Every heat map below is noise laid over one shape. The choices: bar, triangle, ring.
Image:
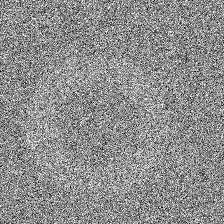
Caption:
light ring
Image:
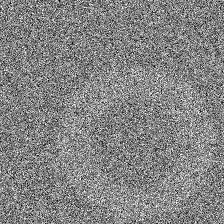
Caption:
light ring
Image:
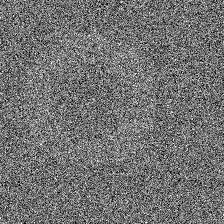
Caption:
light ring
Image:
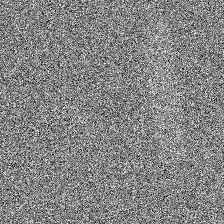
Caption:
light bar
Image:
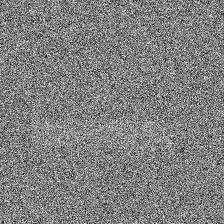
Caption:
light bar
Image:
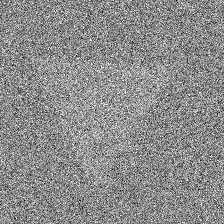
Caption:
light triangle
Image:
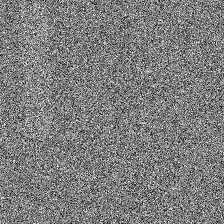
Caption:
light bar
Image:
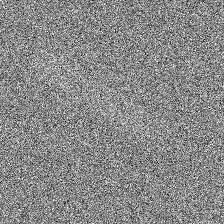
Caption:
light bar
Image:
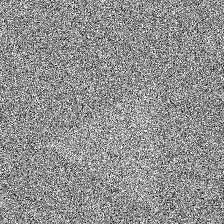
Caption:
light triangle
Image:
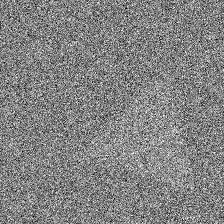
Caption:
light triangle
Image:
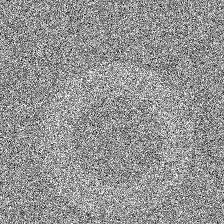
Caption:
light ring
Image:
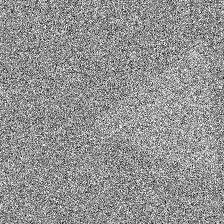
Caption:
light triangle
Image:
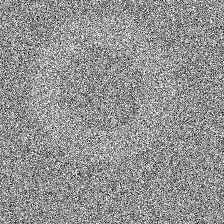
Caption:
light ring
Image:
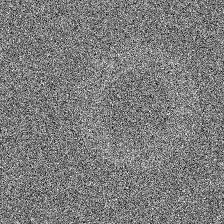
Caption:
light ring
